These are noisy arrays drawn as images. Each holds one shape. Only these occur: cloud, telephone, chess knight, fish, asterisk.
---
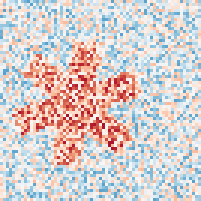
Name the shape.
asterisk
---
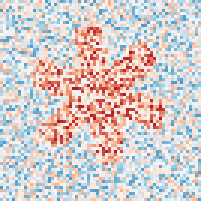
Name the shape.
asterisk
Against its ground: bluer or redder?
redder
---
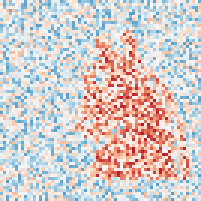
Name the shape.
chess knight
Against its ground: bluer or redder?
redder
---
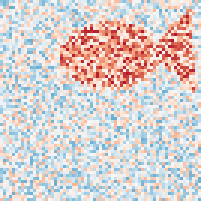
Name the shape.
fish
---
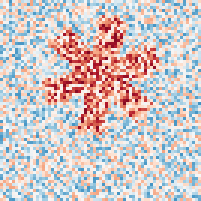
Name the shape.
asterisk
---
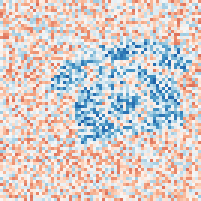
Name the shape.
telephone
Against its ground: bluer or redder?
bluer
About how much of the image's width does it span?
two thirds
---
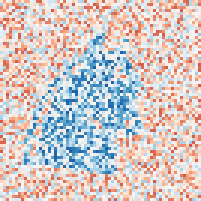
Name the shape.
chess knight
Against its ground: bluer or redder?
bluer
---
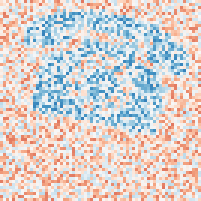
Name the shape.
telephone
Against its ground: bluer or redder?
bluer
